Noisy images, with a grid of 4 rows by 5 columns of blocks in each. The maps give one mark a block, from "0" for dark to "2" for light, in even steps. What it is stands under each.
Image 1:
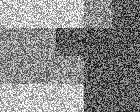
2 2 2 1 0
1 1 0 0 0
1 1 1 0 0
2 2 2 0 0
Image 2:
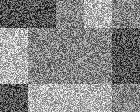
0 0 1 2 1
2 1 1 1 0
2 1 1 1 0
0 2 2 2 1
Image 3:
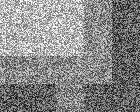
2 2 2 1 0
2 2 2 1 0
1 1 1 1 0
0 0 1 0 0
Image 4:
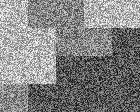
2 1 1 2 2
2 2 1 1 0
2 2 0 0 0
1 0 0 0 0
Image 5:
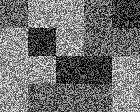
1 2 2 1 0
2 0 2 1 1
2 2 0 0 2
2 1 1 1 2
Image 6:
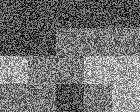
0 0 0 0 0
0 0 1 1 1
2 1 1 2 2
1 1 0 1 2
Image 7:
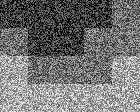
0 0 0 0 1
1 0 0 1 1
2 1 1 1 2
2 2 2 2 2
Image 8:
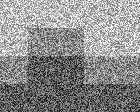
2 2 2 2 2
2 1 1 2 2
1 0 0 1 1
0 0 0 0 0
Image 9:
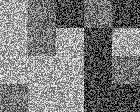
2 1 0 1 0
2 1 2 0 2
2 2 2 0 1
1 2 2 0 0
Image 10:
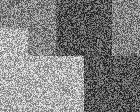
1 1 0 0 1
2 1 0 0 1
2 2 2 0 0
2 2 2 0 0
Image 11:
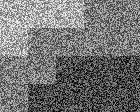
2 2 2 1 1
2 1 1 1 1
1 1 0 0 0
1 0 0 0 0
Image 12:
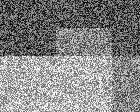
0 0 0 0 0
0 0 1 1 0
2 2 2 2 1
2 2 2 2 1
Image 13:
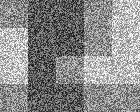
1 0 0 1 2
2 0 0 1 2
2 0 1 2 2
1 0 0 1 1
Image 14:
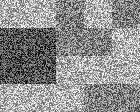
2 2 1 2 1
0 0 1 1 2
0 0 2 2 2
2 2 2 1 1
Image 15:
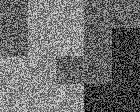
1 2 2 1 1
1 2 2 1 0
2 2 1 1 0
2 2 2 0 0
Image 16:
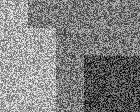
2 1 1 1 1
2 2 1 1 1
2 2 1 0 0
2 2 1 0 0
